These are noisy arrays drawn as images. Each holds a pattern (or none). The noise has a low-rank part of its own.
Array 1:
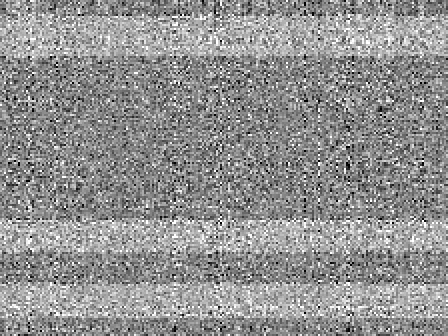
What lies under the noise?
bands of rows
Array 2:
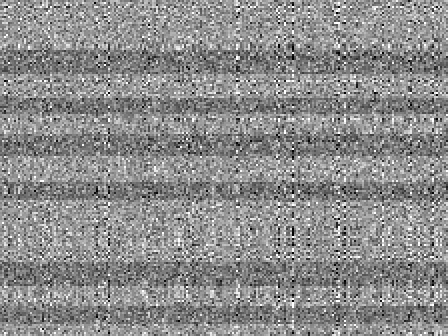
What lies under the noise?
bands of rows
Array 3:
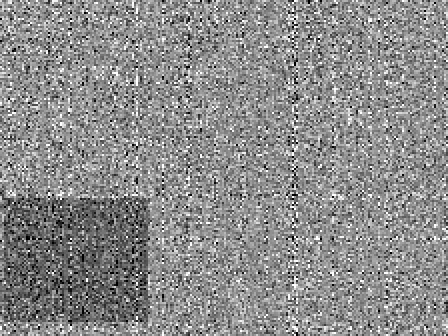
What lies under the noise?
one block
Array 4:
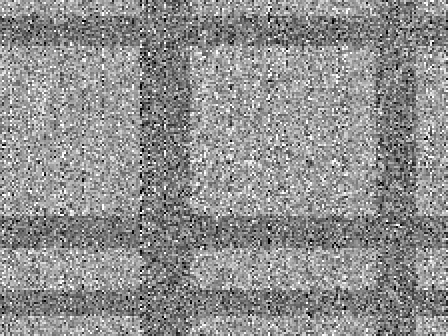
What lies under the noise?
bands of rows crossing bands of columns
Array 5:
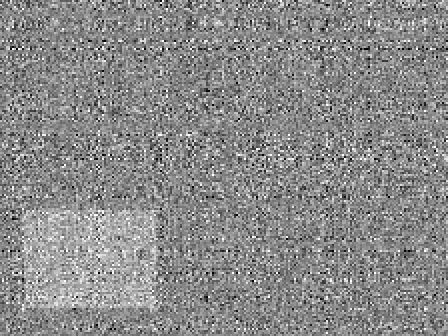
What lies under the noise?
one block
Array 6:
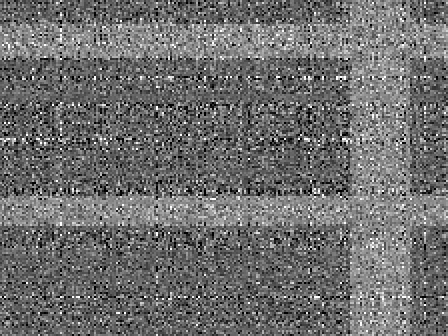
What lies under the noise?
bands of rows crossing bands of columns
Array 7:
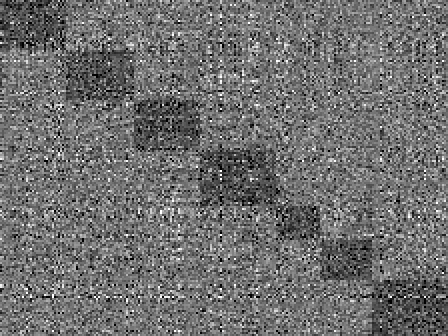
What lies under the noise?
blocks along the diagonal
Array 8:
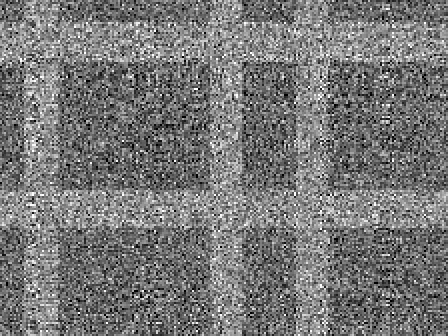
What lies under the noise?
bands of rows crossing bands of columns
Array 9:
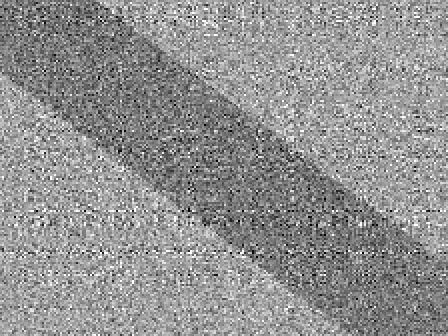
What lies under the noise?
a diagonal band
